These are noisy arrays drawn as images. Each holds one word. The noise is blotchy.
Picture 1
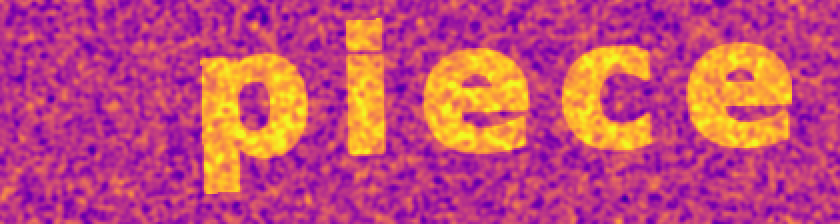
piece
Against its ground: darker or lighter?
lighter
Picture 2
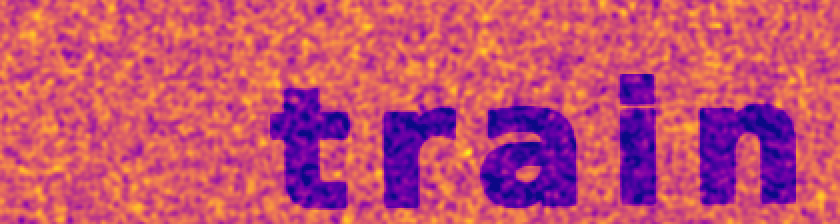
train
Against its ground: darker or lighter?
darker
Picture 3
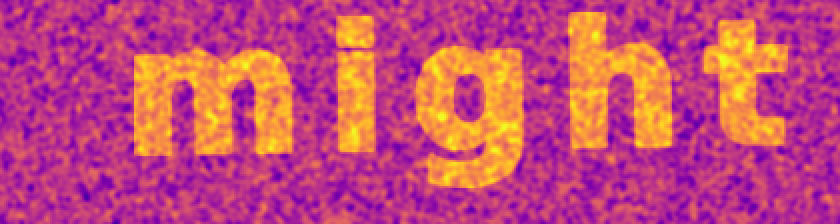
might
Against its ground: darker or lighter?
lighter
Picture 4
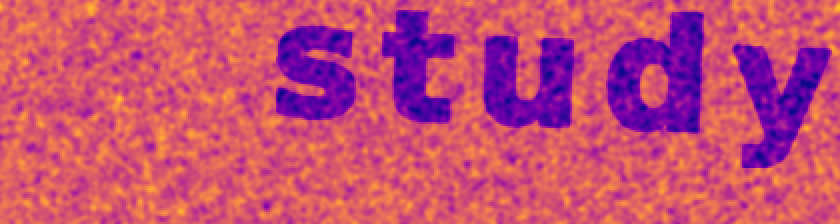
study
